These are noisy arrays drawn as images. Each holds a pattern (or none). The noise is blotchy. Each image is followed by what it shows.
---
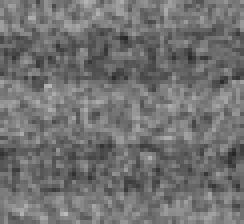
horizontal stripes
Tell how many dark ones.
2
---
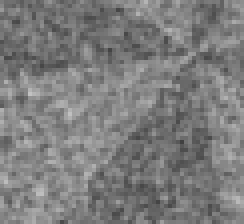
spokes from one point
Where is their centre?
top right
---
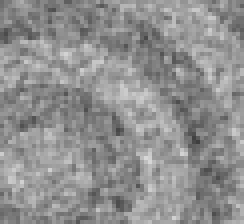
rings round one point
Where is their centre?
bottom left
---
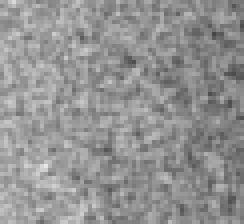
a smooth slope
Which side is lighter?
left
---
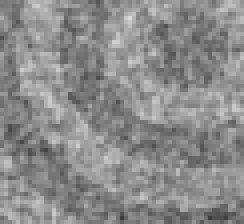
rings round one point
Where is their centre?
top right
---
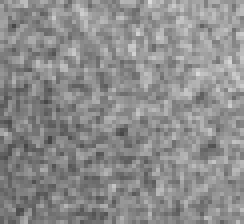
a smooth slope
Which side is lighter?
top right
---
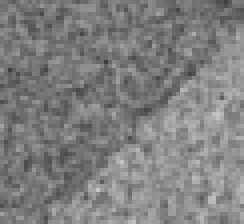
a sharp edge
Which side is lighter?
bottom right
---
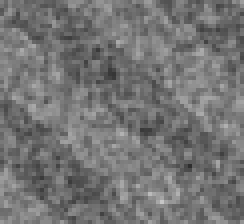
diagonal stripes
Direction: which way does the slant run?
top left to bottom right
